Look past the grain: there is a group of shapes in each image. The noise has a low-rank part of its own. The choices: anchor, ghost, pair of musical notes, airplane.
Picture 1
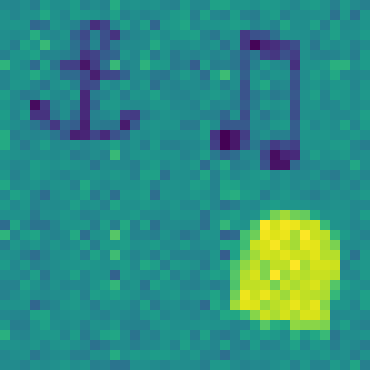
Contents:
top left: dark anchor; top right: dark pair of musical notes; bottom right: light ghost
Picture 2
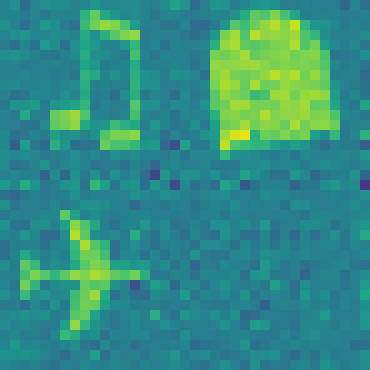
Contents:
top left: light pair of musical notes; top right: light ghost; bottom left: light airplane
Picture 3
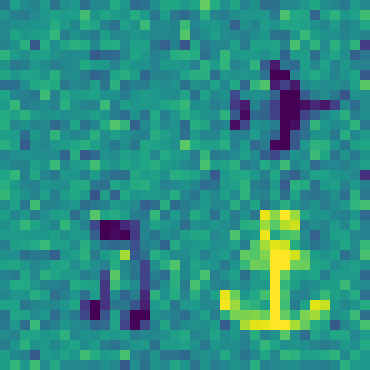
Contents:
top right: dark airplane; bottom left: dark pair of musical notes; bottom right: light anchor
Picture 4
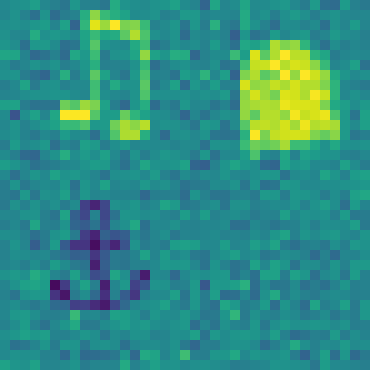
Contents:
top left: light pair of musical notes; top right: light ghost; bottom left: dark anchor
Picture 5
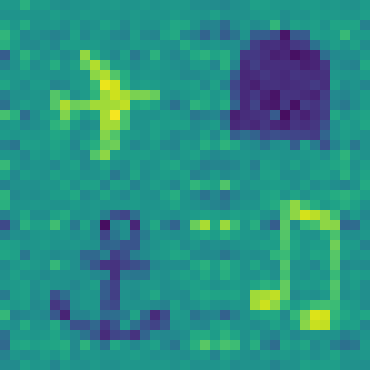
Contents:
top left: light airplane; top right: dark ghost; bottom left: dark anchor; bottom right: light pair of musical notes
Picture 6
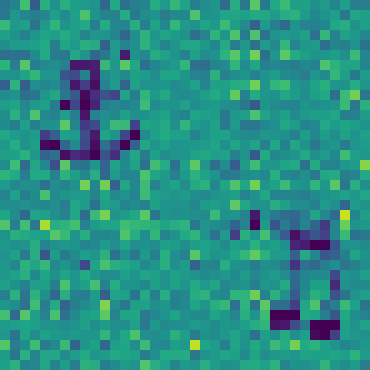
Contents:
top left: dark anchor; bottom right: dark pair of musical notes
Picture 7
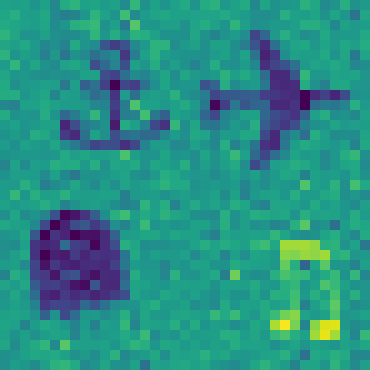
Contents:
top left: dark anchor; top right: dark airplane; bottom left: dark ghost; bottom right: light pair of musical notes
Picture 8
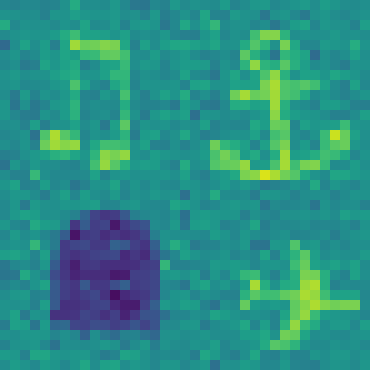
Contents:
top left: light pair of musical notes; top right: light anchor; bottom left: dark ghost; bottom right: light airplane
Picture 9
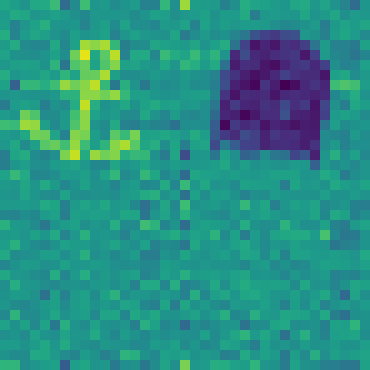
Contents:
top left: light anchor; top right: dark ghost
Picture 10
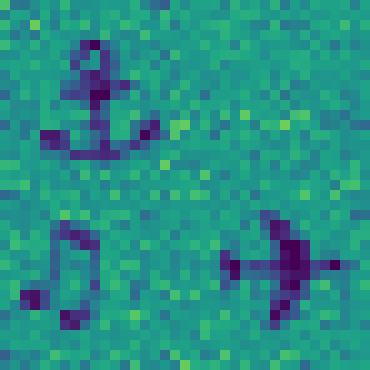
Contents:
top left: dark anchor; bottom left: dark pair of musical notes; bottom right: dark airplane
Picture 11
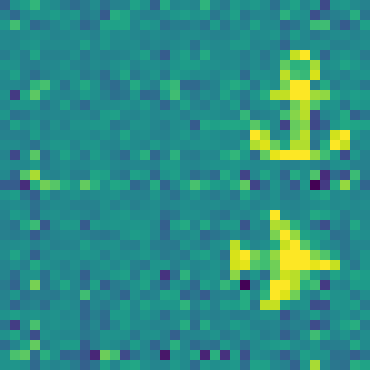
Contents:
top right: light anchor; bottom right: light airplane
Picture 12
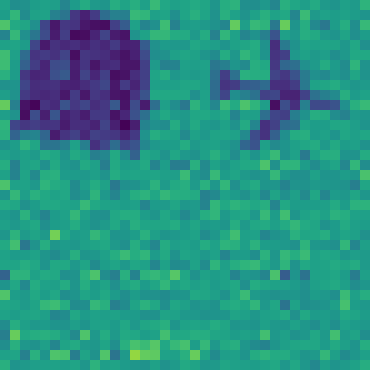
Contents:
top left: dark ghost; top right: dark airplane
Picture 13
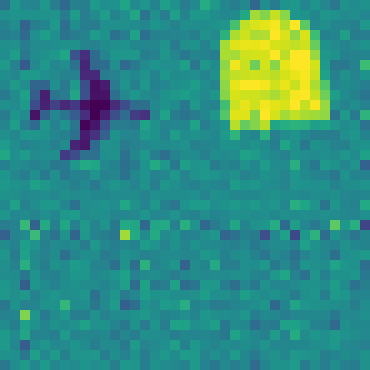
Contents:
top left: dark airplane; top right: light ghost
